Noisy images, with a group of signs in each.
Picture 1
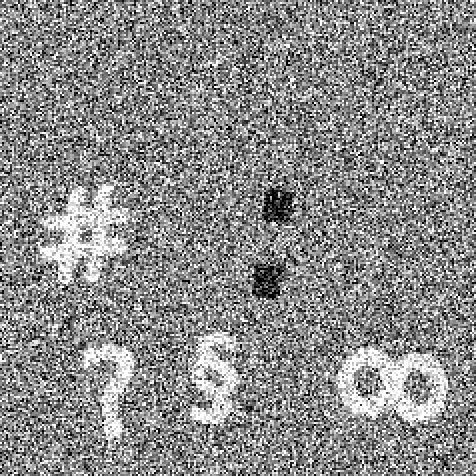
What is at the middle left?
hash sign
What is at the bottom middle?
section sign
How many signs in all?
5
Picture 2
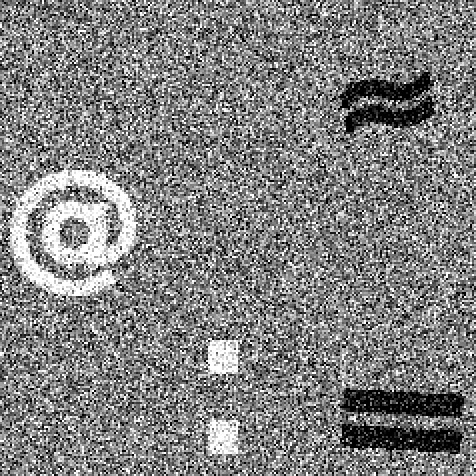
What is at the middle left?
at sign
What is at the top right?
approximately sign
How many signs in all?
4
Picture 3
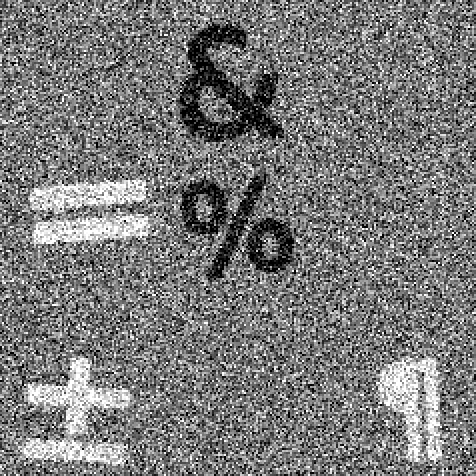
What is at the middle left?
equals sign
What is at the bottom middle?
nothing
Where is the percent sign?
centre
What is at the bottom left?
plus-minus sign
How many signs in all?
5
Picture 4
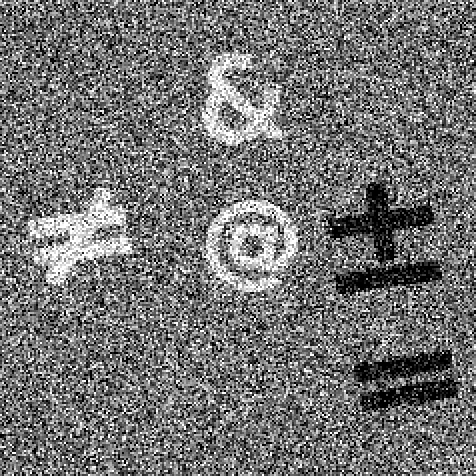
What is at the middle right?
plus-minus sign
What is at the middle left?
not-equal sign
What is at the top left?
nothing
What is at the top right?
nothing
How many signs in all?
5
